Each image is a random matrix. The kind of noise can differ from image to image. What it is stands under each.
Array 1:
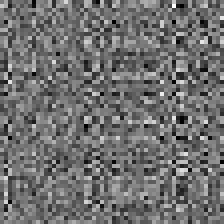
low rank plus noise
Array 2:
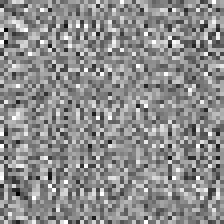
low rank plus noise
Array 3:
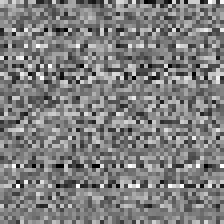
rows of uneven size
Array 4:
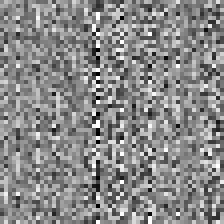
columns of uneven size
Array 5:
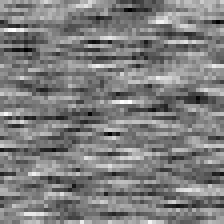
streaked along the rows
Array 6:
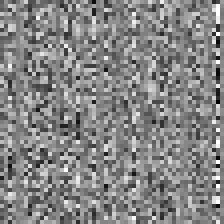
columns of uneven size
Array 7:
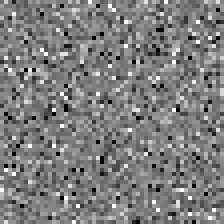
heavy tails
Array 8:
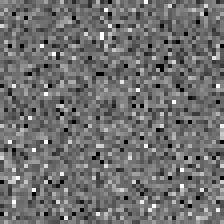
heavy tails
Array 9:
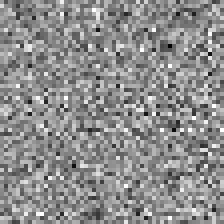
low rank plus noise
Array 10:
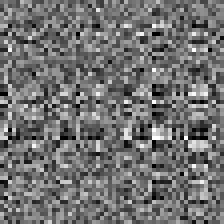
low rank plus noise
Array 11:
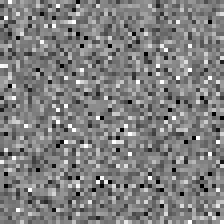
heavy tails
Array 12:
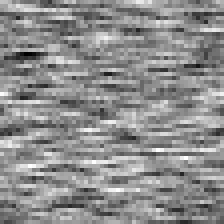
streaked along the rows
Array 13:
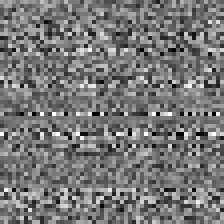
rows of uneven size
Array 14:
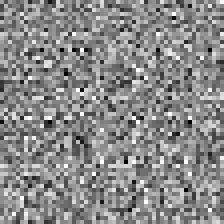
low rank plus noise
